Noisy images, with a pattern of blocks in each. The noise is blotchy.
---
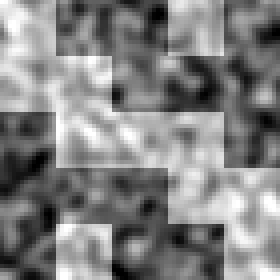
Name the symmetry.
the same after a half turn
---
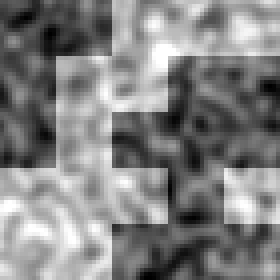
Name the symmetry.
no symmetry
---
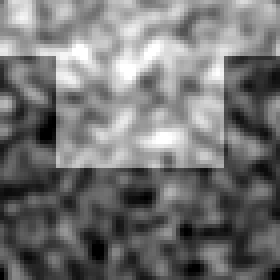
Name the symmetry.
left and right mirror each other
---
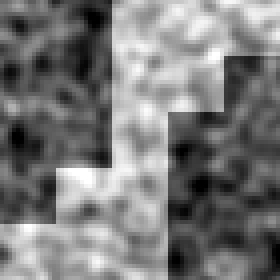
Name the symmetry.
the same after a half turn
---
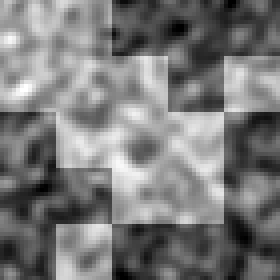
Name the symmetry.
mirrored about the diagonal from the top left
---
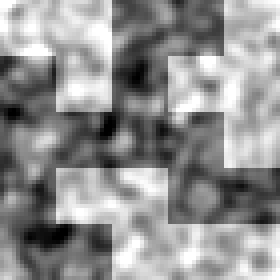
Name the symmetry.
no symmetry
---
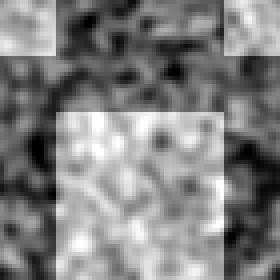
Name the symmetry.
left and right mirror each other
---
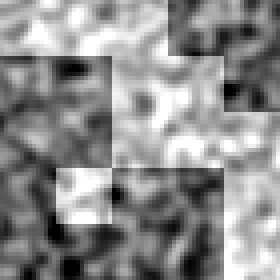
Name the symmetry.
mirrored about the diagonal from the bottom left
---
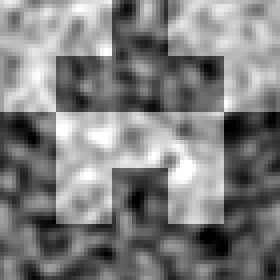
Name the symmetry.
left and right mirror each other
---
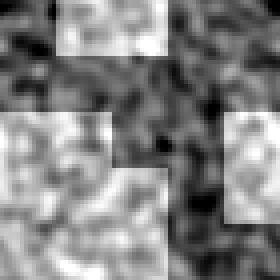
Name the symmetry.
mirrored about the diagonal from the bottom left
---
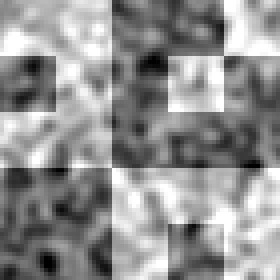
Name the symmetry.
mirrored about the diagonal from the bottom left
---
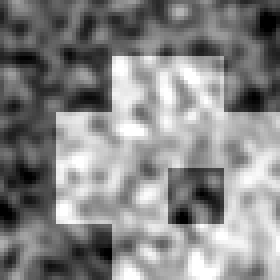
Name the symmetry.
mirrored about the diagonal from the top left
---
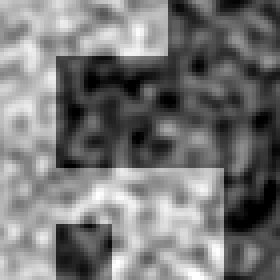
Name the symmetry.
no symmetry
